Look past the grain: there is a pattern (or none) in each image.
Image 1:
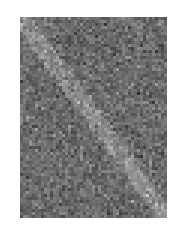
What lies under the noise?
a diagonal band
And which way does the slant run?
top left to bottom right
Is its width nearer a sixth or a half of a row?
a sixth
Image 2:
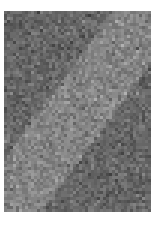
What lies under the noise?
a diagonal band
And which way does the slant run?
bottom left to top right
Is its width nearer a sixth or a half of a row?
a half
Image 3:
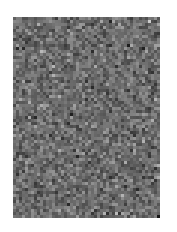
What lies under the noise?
only noise
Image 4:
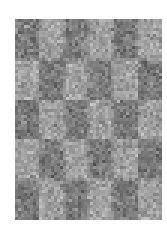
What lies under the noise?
a checkerboard
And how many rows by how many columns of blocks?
5 by 6
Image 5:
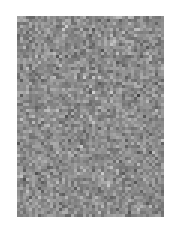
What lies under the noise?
only noise
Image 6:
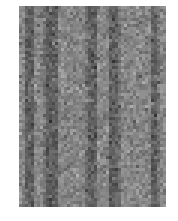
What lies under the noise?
bands of columns
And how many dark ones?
5
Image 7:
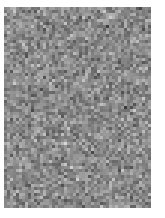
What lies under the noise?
only noise
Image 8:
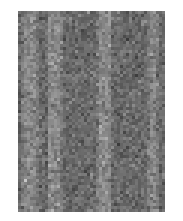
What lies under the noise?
bands of columns
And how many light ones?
4
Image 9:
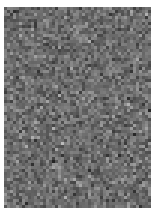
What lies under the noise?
only noise
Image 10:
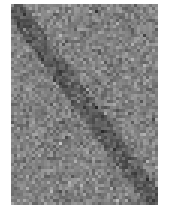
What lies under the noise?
a diagonal band
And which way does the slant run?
top left to bottom right
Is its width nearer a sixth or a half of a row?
a sixth
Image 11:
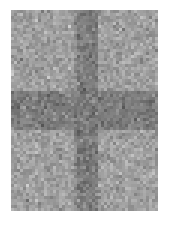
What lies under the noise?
bands of rows crossing bands of columns
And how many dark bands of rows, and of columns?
1 and 1
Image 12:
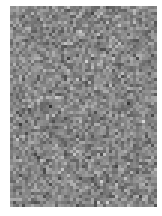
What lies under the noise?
only noise
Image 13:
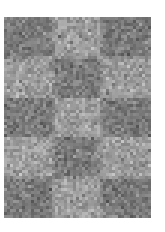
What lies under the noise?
a checkerboard
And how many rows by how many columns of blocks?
5 by 3
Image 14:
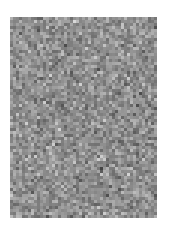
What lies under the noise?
only noise
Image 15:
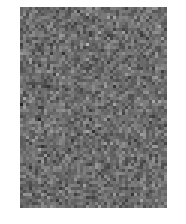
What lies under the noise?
only noise
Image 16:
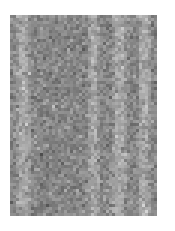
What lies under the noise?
bands of columns
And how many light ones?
4
